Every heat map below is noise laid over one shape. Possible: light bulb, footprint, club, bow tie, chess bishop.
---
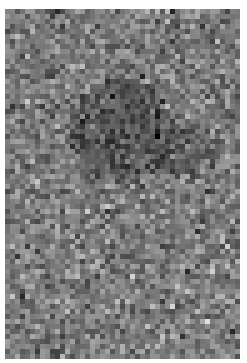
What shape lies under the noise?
light bulb
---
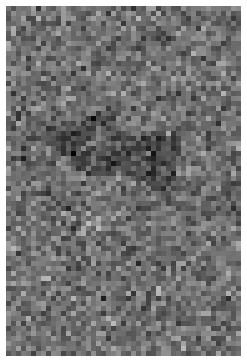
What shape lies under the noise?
chess bishop
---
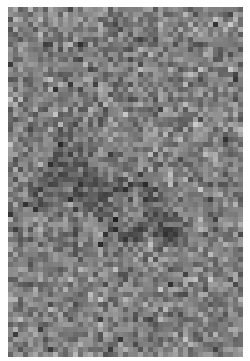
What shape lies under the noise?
chess bishop
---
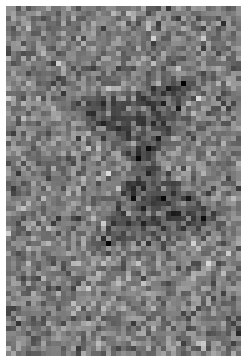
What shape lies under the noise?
bow tie
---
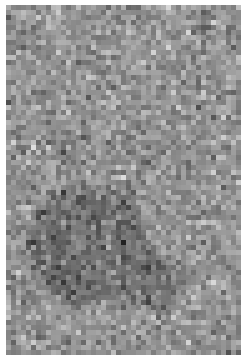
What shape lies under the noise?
light bulb
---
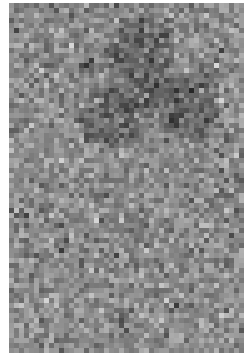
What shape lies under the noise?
club
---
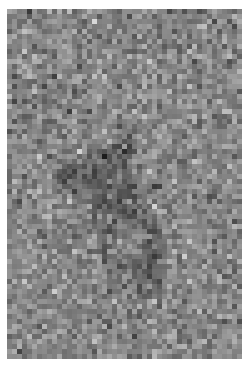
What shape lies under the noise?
chess bishop
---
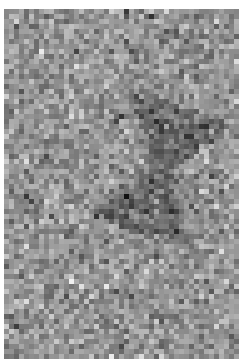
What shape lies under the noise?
bow tie
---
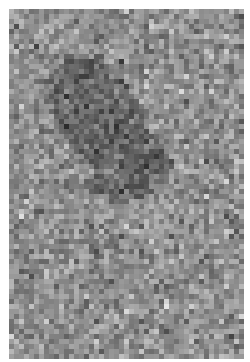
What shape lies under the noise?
footprint
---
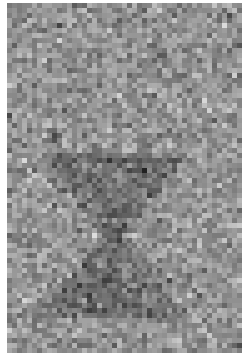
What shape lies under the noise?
bow tie
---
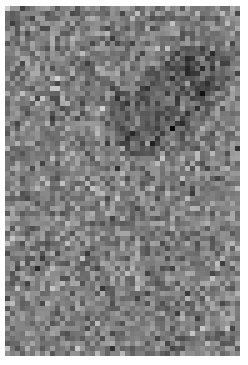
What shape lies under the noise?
footprint
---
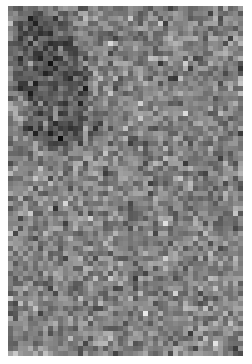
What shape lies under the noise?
footprint
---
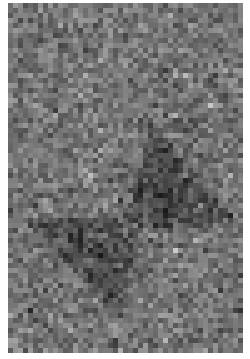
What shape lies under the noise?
bow tie
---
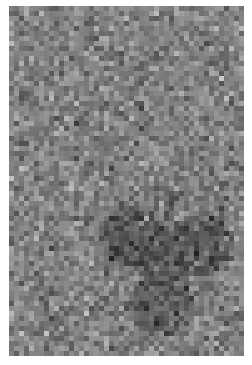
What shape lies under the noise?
club
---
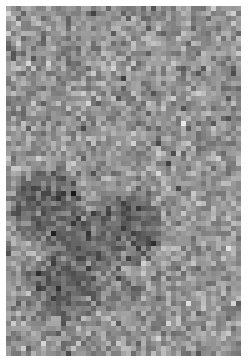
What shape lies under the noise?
club
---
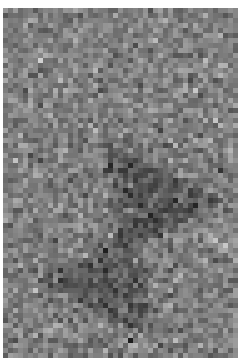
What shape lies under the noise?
bow tie
